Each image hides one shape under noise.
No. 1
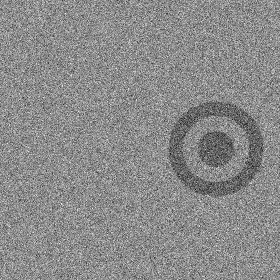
bullseye
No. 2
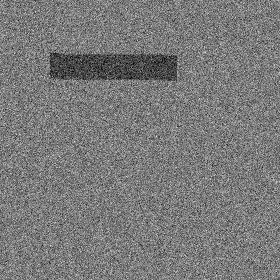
bar
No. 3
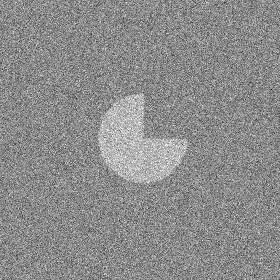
disc with a wedge cut out
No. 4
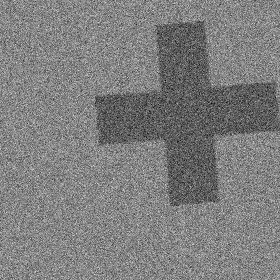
cross
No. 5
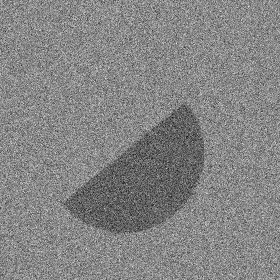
half disc
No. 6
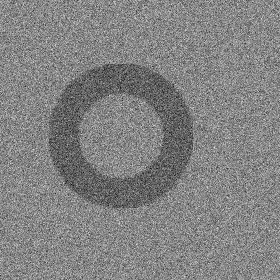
ring
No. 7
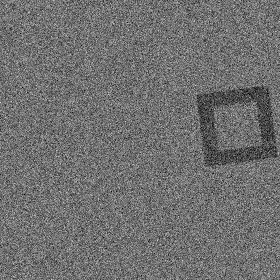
square frame
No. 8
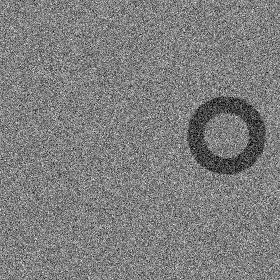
ring
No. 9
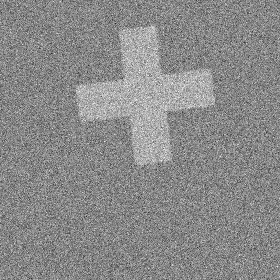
cross
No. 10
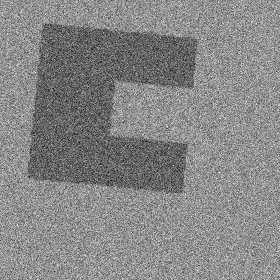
square with a notch
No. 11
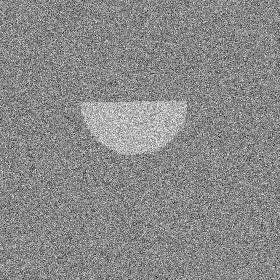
half disc
